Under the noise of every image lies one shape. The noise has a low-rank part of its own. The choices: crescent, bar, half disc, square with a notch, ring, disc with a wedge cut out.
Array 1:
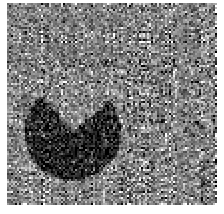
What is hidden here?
dark disc with a wedge cut out
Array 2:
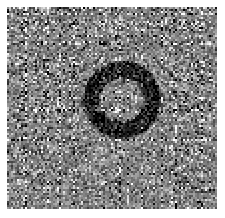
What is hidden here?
dark ring, centre
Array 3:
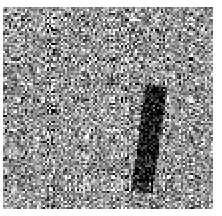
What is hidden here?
dark bar
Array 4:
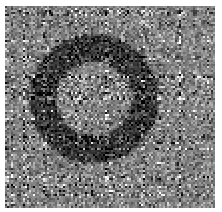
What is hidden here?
dark ring
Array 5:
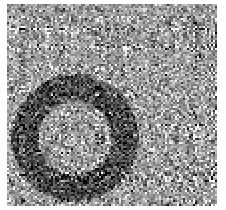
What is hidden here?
dark ring
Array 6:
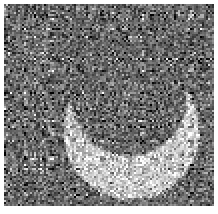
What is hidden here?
light crescent
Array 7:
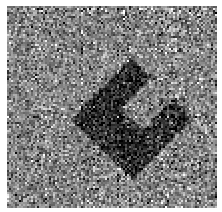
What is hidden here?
dark square with a notch
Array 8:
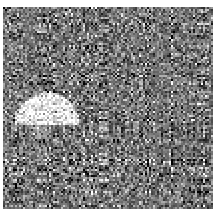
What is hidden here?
light half disc, middle left
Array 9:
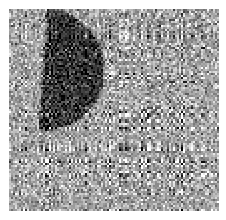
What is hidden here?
dark half disc
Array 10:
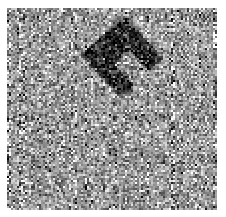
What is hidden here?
dark square with a notch, top middle
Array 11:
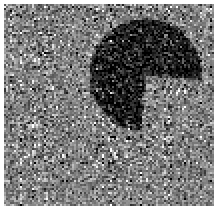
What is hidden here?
dark disc with a wedge cut out
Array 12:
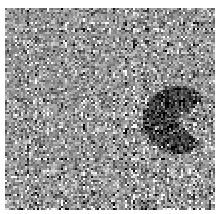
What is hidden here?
dark disc with a wedge cut out, middle right
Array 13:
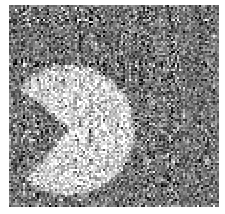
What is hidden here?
light disc with a wedge cut out
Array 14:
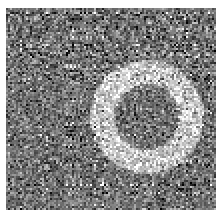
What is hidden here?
light ring
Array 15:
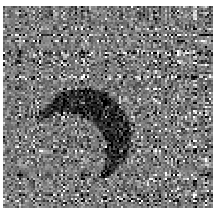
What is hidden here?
dark crescent
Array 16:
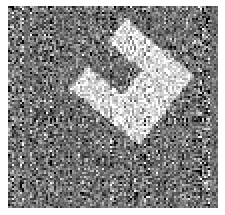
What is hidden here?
light square with a notch
